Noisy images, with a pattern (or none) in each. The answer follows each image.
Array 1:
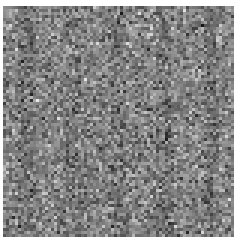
vertical stripes
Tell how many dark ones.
5
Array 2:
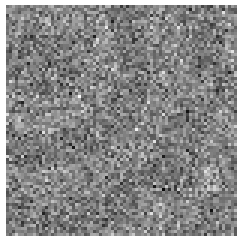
rings round one point
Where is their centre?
top left
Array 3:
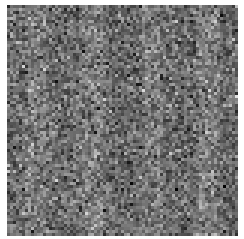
vertical stripes
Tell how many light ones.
4
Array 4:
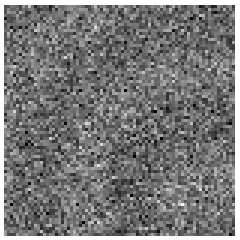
rings round one point
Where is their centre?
bottom right
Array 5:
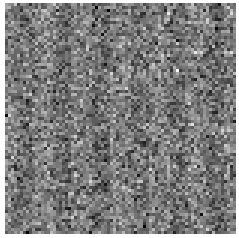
vertical stripes
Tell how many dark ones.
6
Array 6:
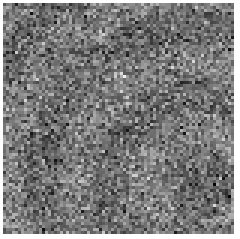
rings round one point
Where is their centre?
bottom right
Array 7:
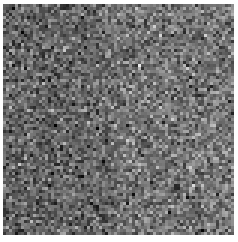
a sharp edge
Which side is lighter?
right
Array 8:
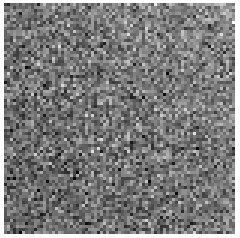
a smooth slope
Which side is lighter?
top right
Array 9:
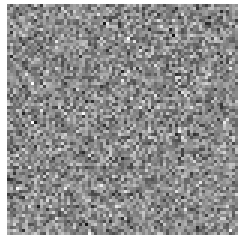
only noise
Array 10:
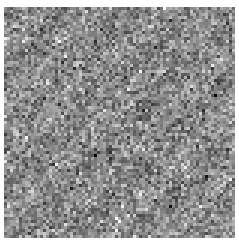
diagonal stripes
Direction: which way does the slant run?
bottom left to top right
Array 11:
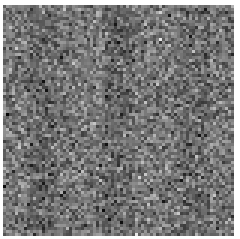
vertical stripes
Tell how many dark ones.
3
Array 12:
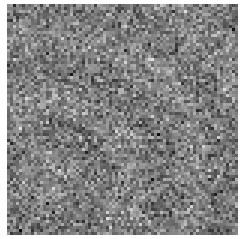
rings round one point
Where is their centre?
bottom left
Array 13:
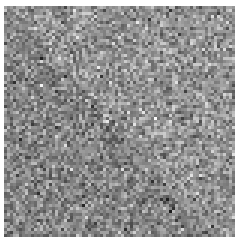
a sharp edge
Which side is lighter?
top right
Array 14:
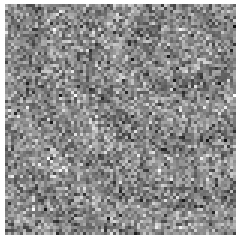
rings round one point
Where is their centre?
top right
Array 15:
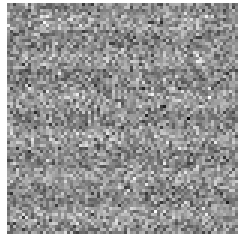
horizontal stripes
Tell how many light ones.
6
